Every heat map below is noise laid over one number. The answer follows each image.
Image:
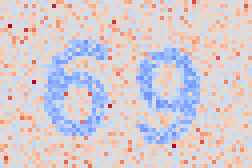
69
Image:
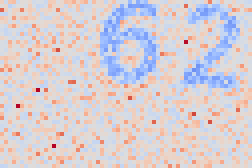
62
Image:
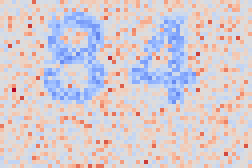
84
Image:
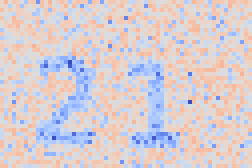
21
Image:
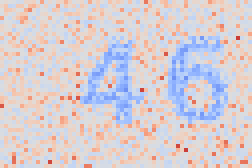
46
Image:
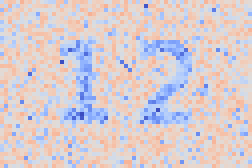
12
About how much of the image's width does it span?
half
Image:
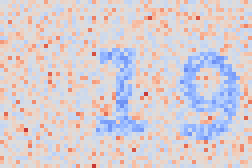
19
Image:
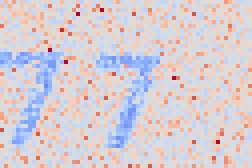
77
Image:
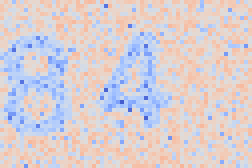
84
